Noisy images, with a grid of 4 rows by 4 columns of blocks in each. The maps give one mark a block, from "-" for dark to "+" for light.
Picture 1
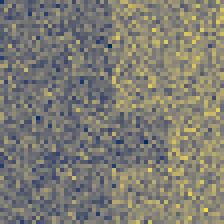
- - + +
- - + +
- - - +
- - + +
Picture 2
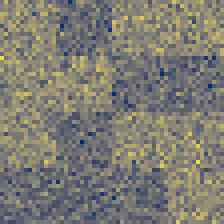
+ - + +
+ + - -
+ - + +
- - - +
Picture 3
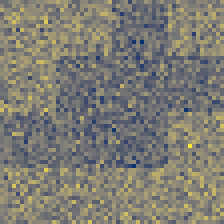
+ + - +
+ - - -
- - - +
+ + + +
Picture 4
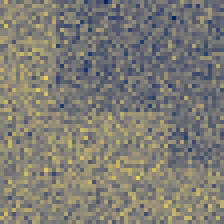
+ - - -
+ - - -
+ + + -
+ + + +
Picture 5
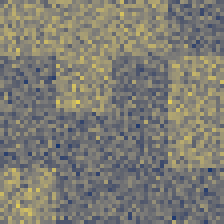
+ + + -
- + - +
- - - +
+ - - -
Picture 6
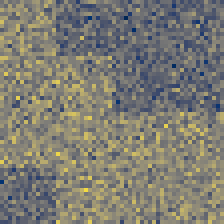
+ - - -
+ + - -
+ + + +
- + + +
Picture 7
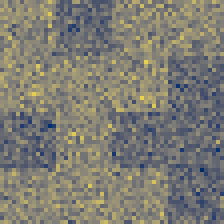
+ - + +
+ + + -
- + - -
+ + + -
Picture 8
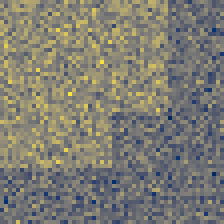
+ + + -
+ + + -
+ + - -
- - - -
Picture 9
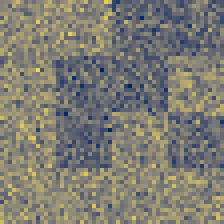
+ + - -
+ - - +
+ - + -
+ + + +
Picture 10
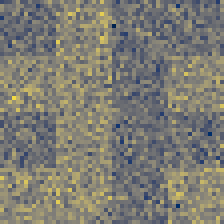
- + - -
+ + - +
- + - -
+ + - +
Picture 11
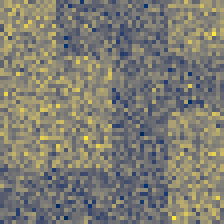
+ - - +
+ + - -
+ + - +
- - - +
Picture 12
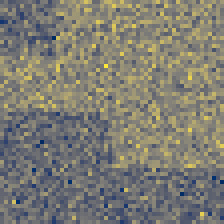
- + + +
+ + + +
- - + +
- - - -
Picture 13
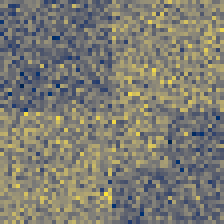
- - + +
- - + +
+ + + -
+ + - -
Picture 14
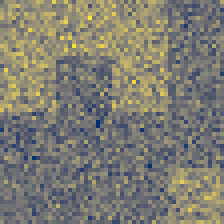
+ + + -
+ - + -
- - - -
- - - +
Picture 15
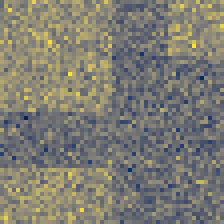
+ + - +
+ + - -
- - - -
+ + - -
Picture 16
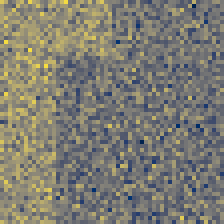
+ + - -
+ - - -
+ - - -
+ - - -
